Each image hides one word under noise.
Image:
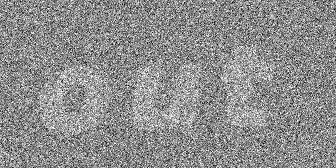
out
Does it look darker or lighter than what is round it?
lighter
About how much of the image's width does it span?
two thirds
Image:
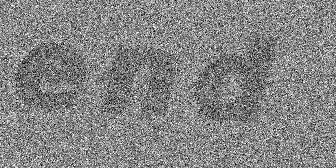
end
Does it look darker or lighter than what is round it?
darker
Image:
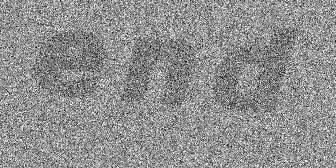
end
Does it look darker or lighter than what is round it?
darker
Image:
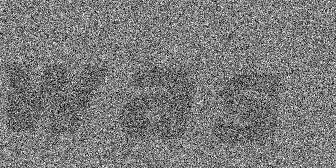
was
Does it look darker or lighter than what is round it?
darker
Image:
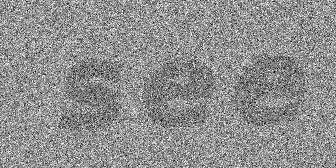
see
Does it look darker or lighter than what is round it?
darker
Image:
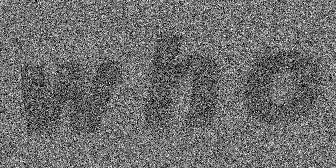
who
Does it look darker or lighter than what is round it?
darker
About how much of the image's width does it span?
nearly all
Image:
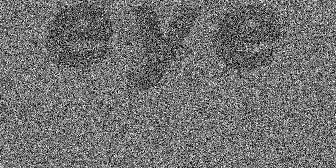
eye
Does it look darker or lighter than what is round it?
darker
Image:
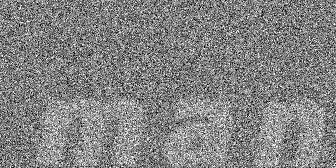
man
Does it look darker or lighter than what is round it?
lighter
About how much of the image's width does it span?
nearly all
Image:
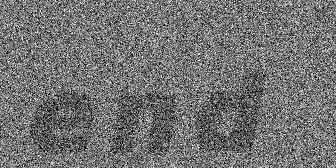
end
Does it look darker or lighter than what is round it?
darker
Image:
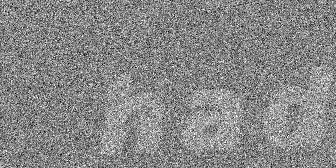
had
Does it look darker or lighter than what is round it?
lighter
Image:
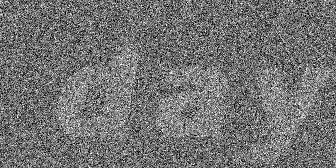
day
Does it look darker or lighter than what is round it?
lighter
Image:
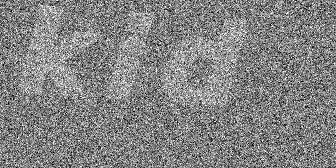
kid
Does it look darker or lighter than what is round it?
lighter
